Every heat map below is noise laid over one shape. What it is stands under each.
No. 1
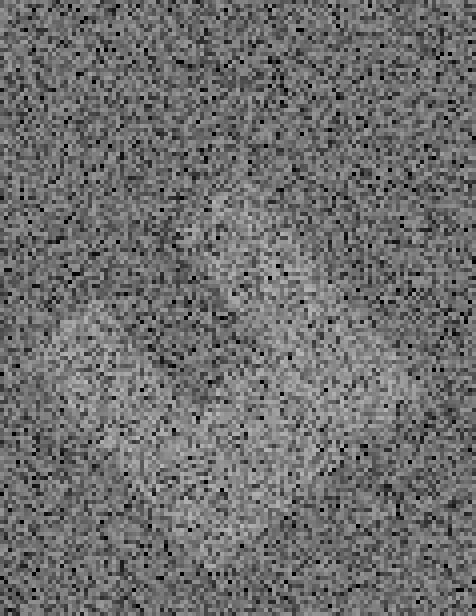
square with a notch
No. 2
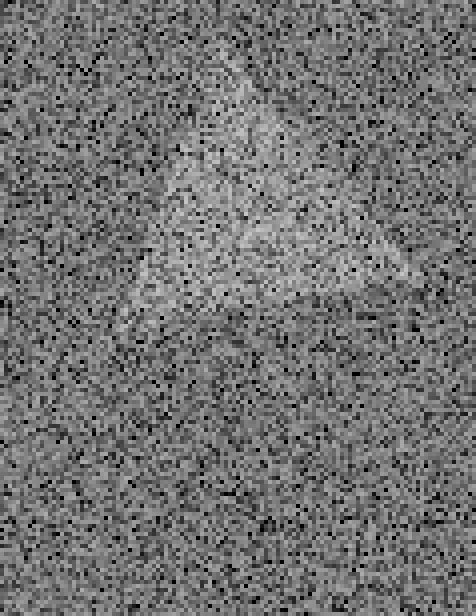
triangle
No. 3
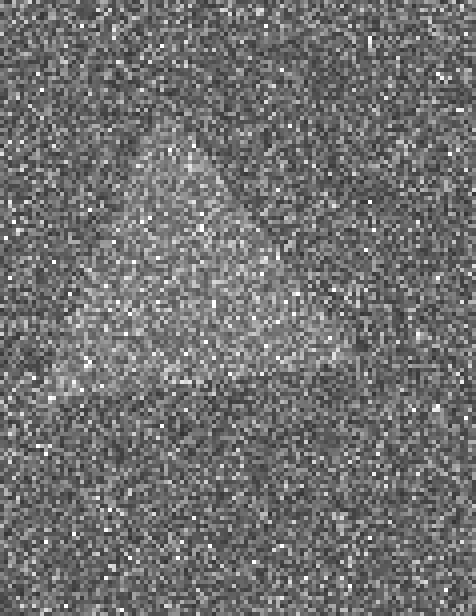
triangle
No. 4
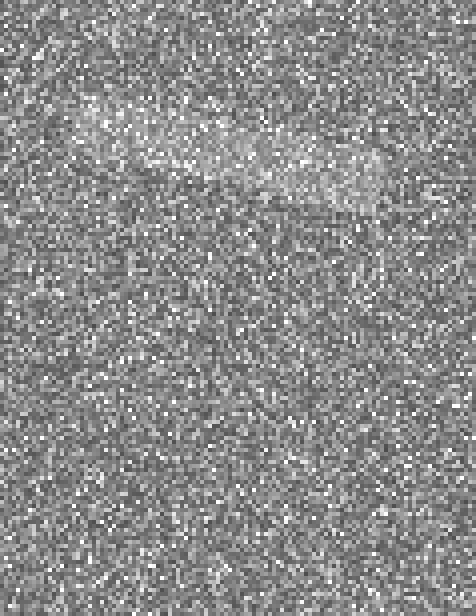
bar
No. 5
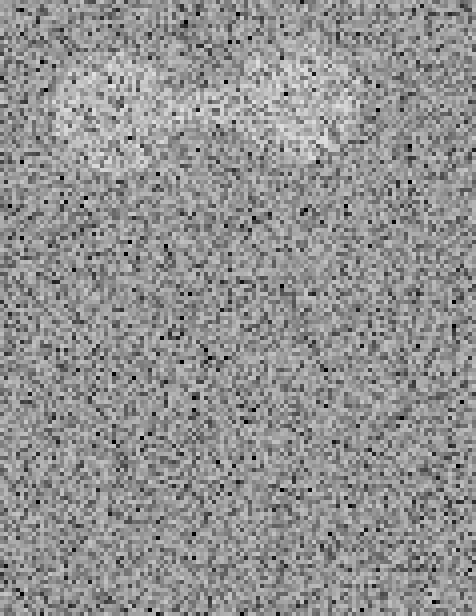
dumbbell
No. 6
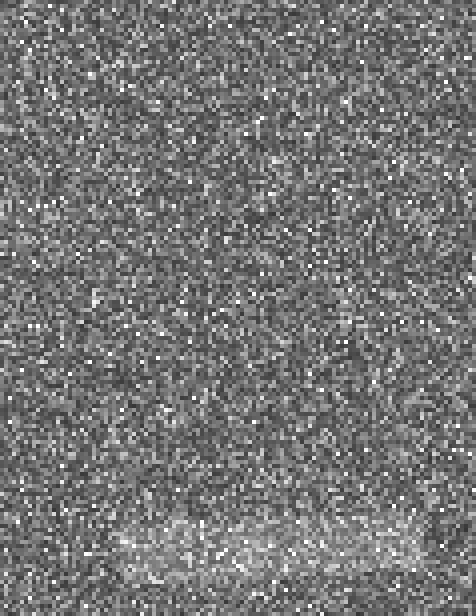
bar
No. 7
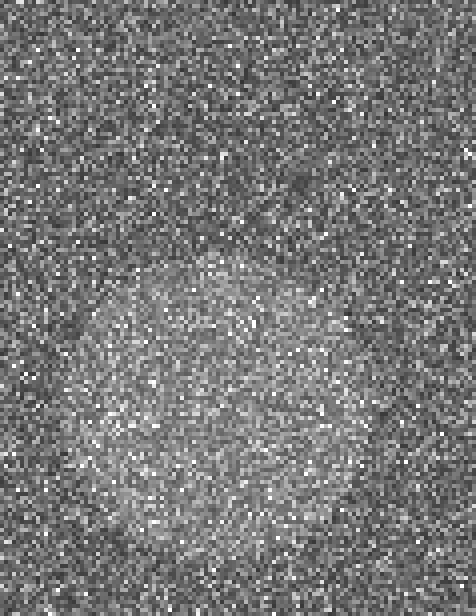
disc
